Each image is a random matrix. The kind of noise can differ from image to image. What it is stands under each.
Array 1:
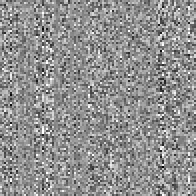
columns of uneven size
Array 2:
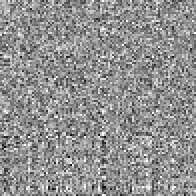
low rank plus noise
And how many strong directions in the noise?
one
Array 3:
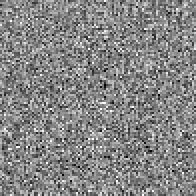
low rank plus noise
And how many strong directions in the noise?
five to eight
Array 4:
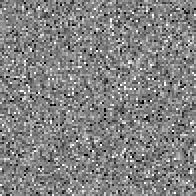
heavy tails
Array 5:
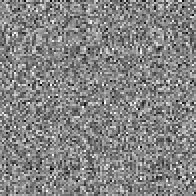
low rank plus noise
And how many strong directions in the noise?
two
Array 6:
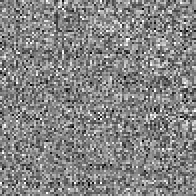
low rank plus noise
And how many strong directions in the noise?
three or four
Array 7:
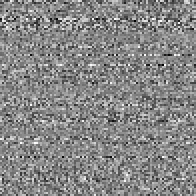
rows of uneven size
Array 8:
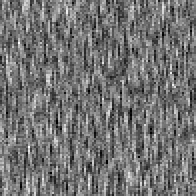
streaked along the columns
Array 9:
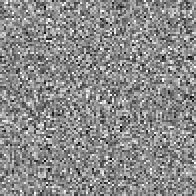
low rank plus noise
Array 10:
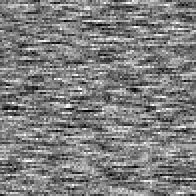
streaked along the rows
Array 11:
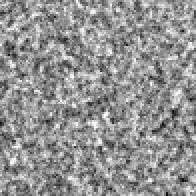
blotchy
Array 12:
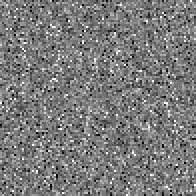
heavy tails
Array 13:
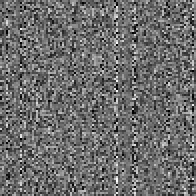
columns of uneven size
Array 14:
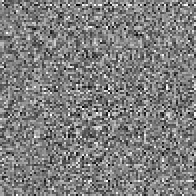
low rank plus noise
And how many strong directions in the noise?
two
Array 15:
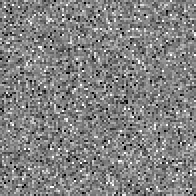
heavy tails
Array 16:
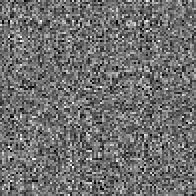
low rank plus noise
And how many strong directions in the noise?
two
